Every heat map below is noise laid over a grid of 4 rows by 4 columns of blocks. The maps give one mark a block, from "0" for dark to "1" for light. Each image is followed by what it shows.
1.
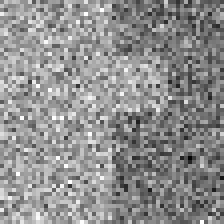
1 1 0 0
1 1 1 0
1 1 0 0
1 1 0 0
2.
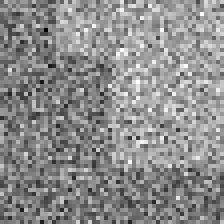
0 1 1 1
0 0 1 1
0 0 1 1
0 0 0 0
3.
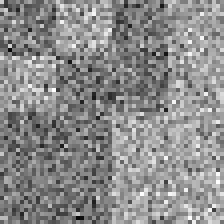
0 1 0 1
1 0 0 1
0 0 1 1
0 0 1 1
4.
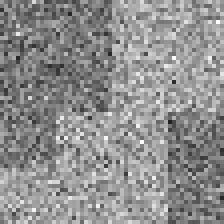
0 0 1 1
0 0 1 1
0 1 1 0
1 1 1 0
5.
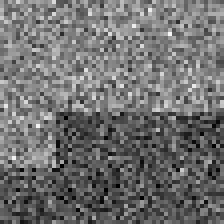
1 1 1 1
1 1 1 1
1 0 0 0
0 0 0 0
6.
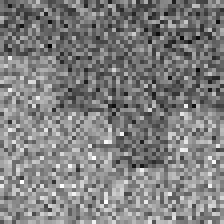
0 0 0 0
1 0 0 0
1 1 0 1
1 1 1 1
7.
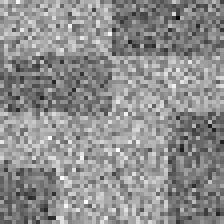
1 1 0 0
0 0 1 1
1 1 1 0
0 1 1 0
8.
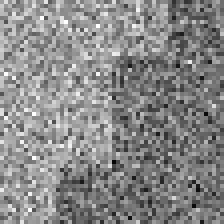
1 1 1 0
1 1 0 0
1 1 0 0
1 0 0 0
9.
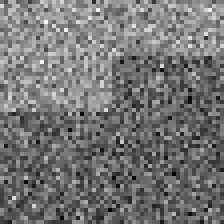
1 1 1 1
1 1 0 0
0 0 0 0
0 0 0 0
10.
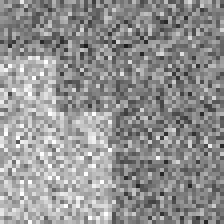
0 0 0 0
1 0 0 0
1 1 0 0
1 1 0 0
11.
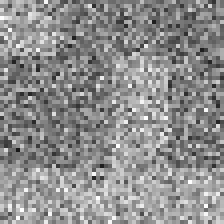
1 0 0 0
0 0 1 0
0 0 1 0
1 1 1 1
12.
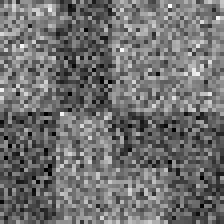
1 0 1 1
1 0 1 1
0 1 0 0
0 1 1 0
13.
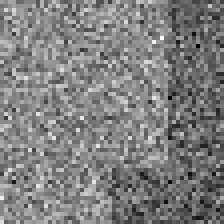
1 1 1 0
1 1 1 0
1 1 1 0
1 1 0 0
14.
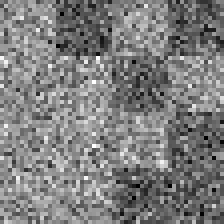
1 0 1 0
1 1 0 1
1 1 1 0
1 1 0 0
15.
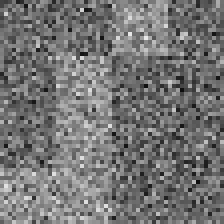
0 0 1 0
0 1 0 0
0 1 0 0
1 1 0 0
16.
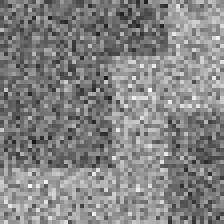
0 0 0 1
0 0 1 1
0 0 1 0
1 1 1 0
